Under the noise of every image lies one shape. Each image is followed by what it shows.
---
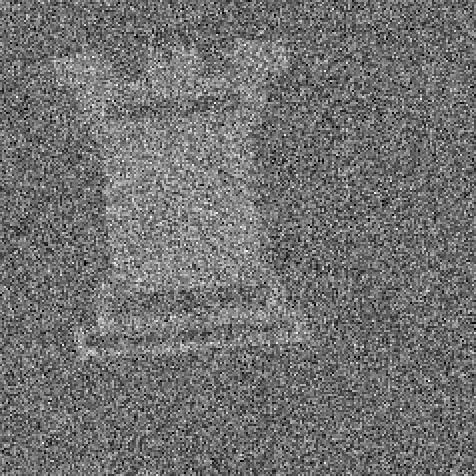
chess rook
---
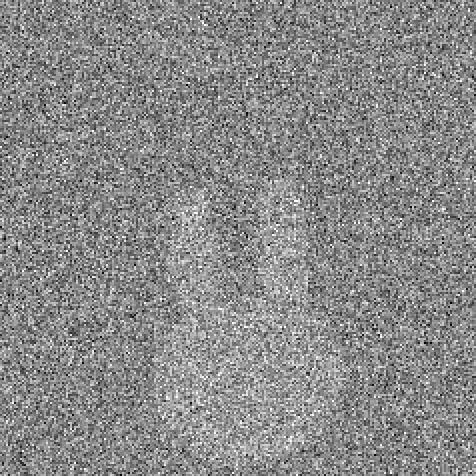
rabbit's head
